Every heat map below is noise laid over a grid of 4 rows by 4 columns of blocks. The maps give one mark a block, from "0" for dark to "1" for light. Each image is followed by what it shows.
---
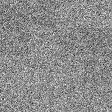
0011
0100
1110
1111
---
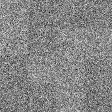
1000
1011
0110
0010
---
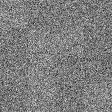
1000
0110
0100
0101
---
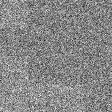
1000
0000
1000
1110
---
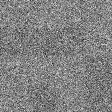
1111
0001
1110
1010
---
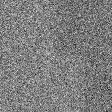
1100
1100
1110
1110
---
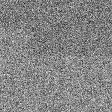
0000
1000
1111
1111
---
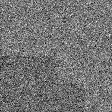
1111
1111
0011
0001
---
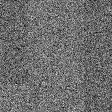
0110
0110
0110
1110
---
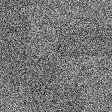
0111
0100
0011
1001
